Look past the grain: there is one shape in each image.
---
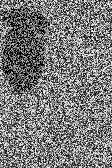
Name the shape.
footprint
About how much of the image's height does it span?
half
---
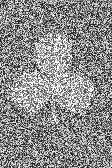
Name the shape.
club
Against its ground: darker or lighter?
lighter
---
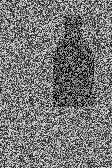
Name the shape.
bottle
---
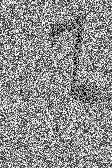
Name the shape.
musical note
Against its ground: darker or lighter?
darker
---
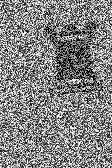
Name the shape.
chess rook
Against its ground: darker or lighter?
darker
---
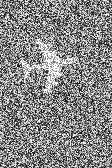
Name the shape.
airplane
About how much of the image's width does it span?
half
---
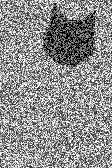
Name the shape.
cat's head
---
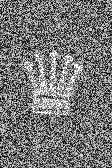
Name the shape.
chess queen
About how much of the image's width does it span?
half
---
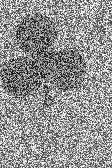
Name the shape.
club
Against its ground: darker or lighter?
darker
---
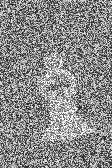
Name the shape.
chess bishop
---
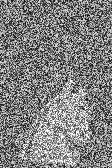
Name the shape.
chess knight
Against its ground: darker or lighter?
lighter
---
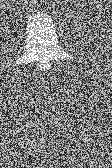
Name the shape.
bell
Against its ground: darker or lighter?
lighter
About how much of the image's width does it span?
half
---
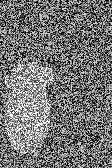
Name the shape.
footprint
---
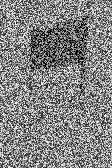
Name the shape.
flag
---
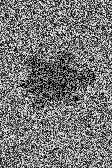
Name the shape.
turtle
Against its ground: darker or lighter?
darker
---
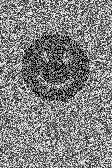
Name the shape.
smiling face
